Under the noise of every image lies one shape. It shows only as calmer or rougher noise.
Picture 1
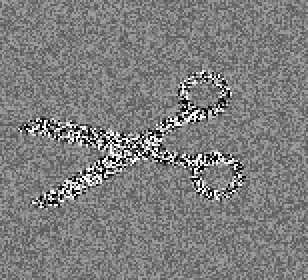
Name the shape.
pair of scissors
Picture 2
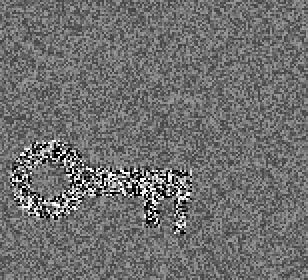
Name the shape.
key
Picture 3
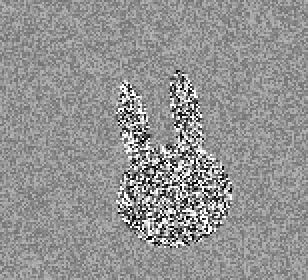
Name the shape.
rabbit's head
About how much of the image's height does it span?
two thirds
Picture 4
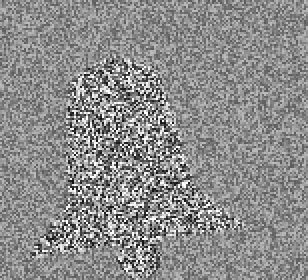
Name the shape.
bell
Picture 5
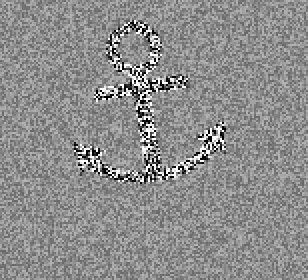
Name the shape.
anchor
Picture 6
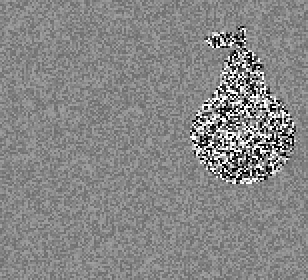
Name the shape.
pear
